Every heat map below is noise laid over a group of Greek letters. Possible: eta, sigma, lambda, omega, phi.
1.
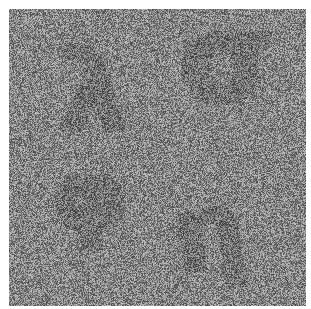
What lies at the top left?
lambda
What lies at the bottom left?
phi
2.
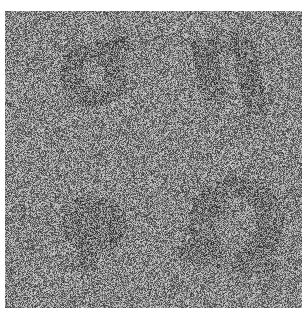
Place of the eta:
top right
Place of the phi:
bottom left
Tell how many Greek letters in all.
4
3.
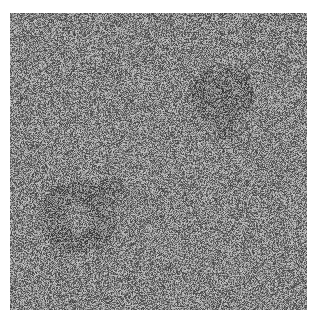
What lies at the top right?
phi
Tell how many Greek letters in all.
2
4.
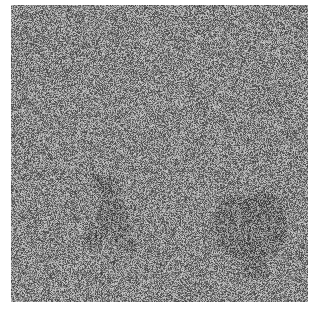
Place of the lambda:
bottom left
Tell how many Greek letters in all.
2
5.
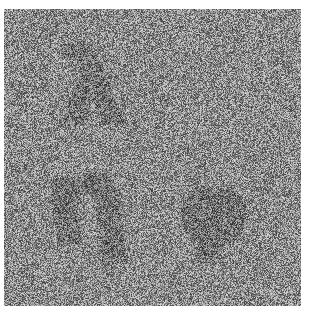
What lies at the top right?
nothing
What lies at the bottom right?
phi
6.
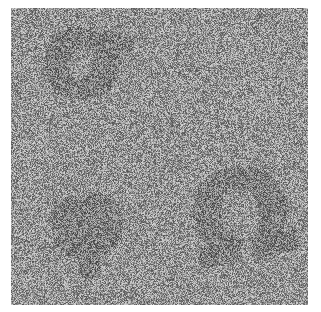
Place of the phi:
bottom left
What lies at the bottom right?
omega
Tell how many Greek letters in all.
3
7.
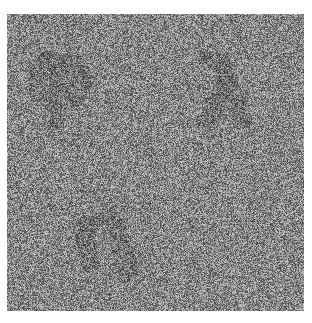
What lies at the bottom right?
nothing
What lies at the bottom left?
eta
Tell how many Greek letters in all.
3
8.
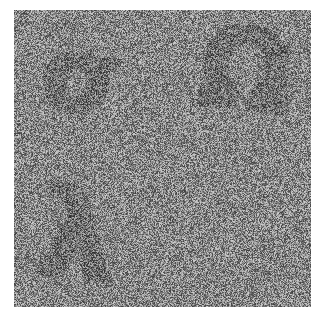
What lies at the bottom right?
nothing
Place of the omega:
top right
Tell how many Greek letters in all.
3
